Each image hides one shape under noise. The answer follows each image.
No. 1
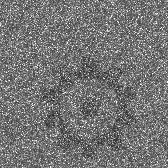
gear
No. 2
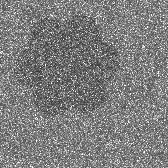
flower
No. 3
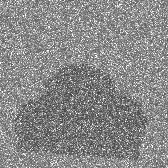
cloud
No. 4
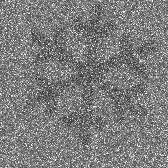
snowflake
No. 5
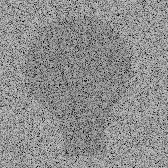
light bulb
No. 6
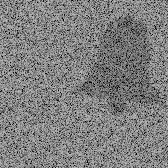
bell
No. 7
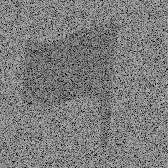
flag
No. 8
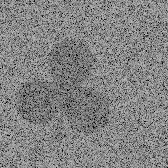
club
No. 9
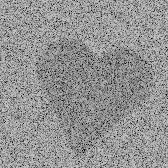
heart
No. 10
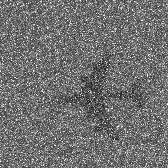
airplane
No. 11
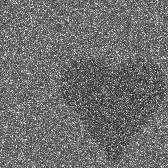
heart
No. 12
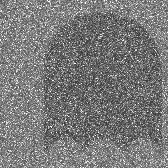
ghost
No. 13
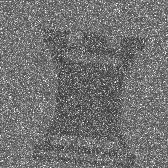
chess rook
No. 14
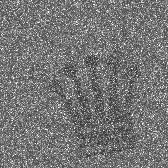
chess queen
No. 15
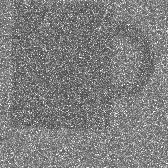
cup
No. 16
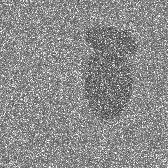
footprint
